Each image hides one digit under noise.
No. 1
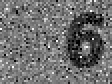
6
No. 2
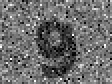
9
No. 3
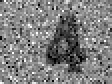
4
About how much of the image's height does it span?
two thirds
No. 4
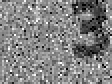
3
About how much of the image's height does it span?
two thirds
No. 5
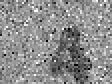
4
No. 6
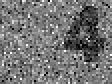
4
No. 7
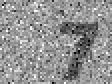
7
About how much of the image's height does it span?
two thirds
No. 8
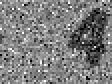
4
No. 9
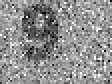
9
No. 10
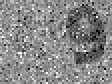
9
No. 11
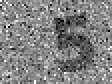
5
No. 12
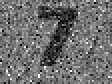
7
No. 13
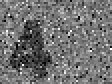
4
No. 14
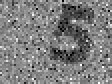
5
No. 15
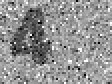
4
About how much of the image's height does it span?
two thirds
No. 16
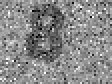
8
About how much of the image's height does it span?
two thirds
